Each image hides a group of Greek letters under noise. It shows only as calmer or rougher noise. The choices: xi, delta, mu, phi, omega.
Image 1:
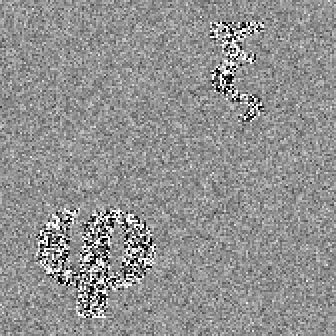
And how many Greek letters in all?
2
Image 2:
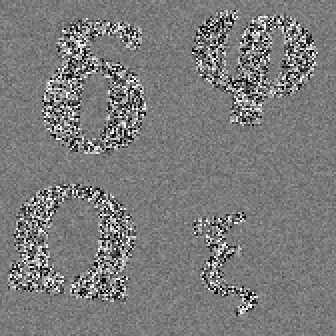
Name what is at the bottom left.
omega
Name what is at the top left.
delta
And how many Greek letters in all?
4
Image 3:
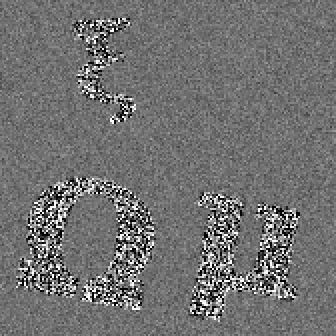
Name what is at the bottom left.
omega
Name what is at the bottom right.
mu
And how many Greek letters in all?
3
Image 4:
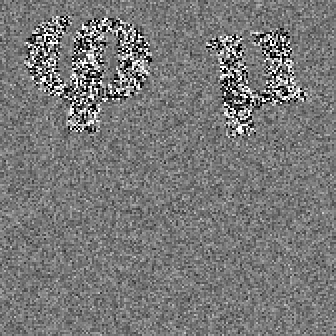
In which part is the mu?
top right
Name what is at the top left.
phi
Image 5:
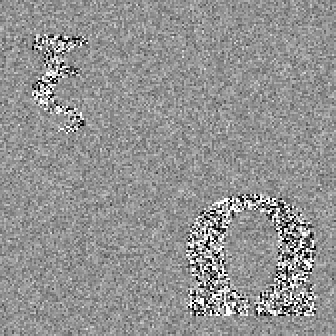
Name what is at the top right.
nothing
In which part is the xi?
top left
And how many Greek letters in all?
2
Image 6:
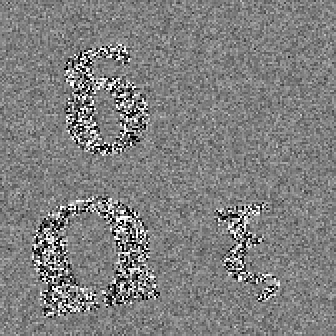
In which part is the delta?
top left
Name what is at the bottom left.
omega
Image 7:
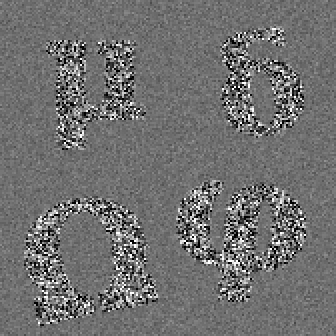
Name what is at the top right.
delta
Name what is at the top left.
mu
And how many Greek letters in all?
4
